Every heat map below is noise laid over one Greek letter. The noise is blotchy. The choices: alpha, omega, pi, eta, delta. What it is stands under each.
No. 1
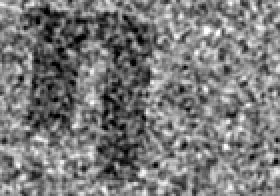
eta
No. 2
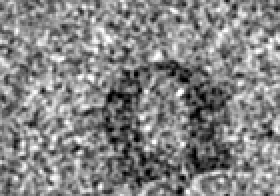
omega
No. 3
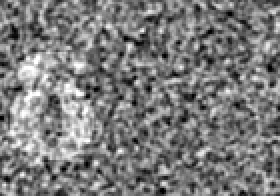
delta
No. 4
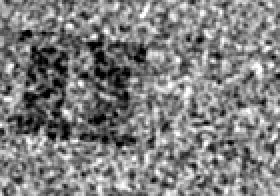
pi
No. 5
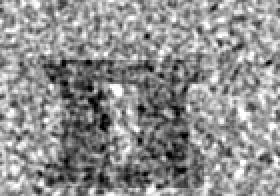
pi
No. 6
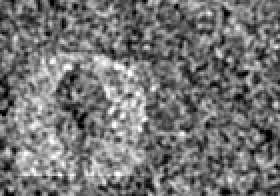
omega
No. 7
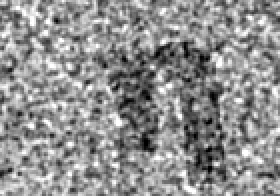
eta
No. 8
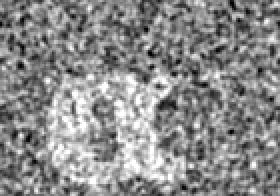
alpha
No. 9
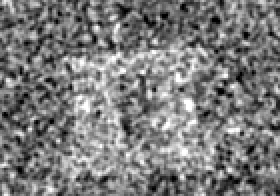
pi
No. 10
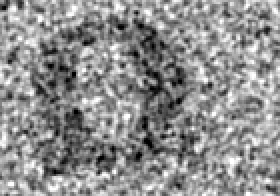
omega
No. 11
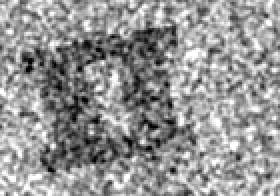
pi
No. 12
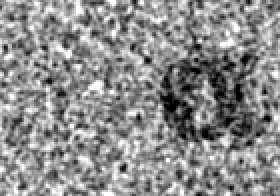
alpha
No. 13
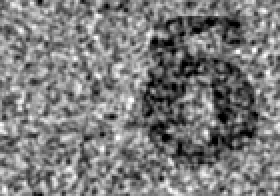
delta
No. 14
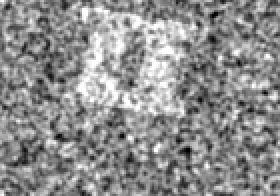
pi
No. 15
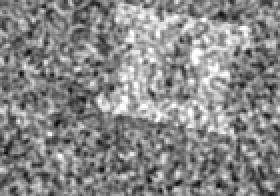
pi
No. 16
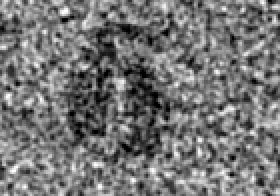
delta
